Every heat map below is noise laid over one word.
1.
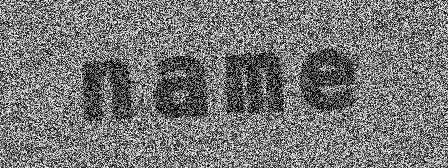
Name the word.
name
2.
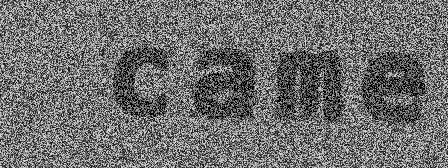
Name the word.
came
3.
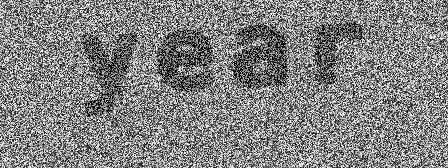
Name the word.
year
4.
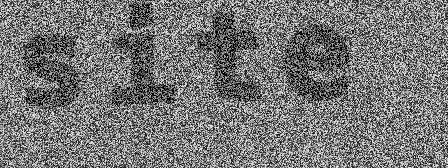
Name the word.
site
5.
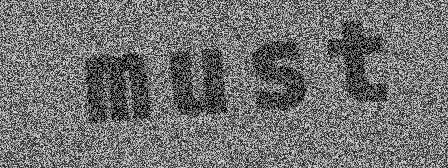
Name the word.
must
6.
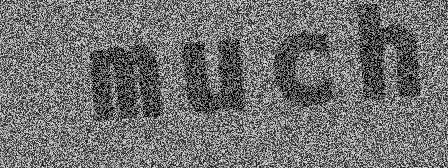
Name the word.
much
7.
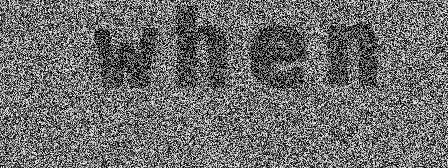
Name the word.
when
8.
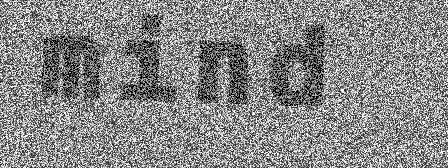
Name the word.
mind
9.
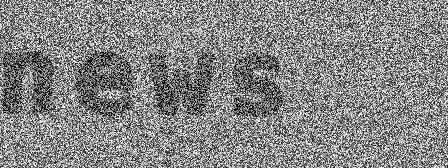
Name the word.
news
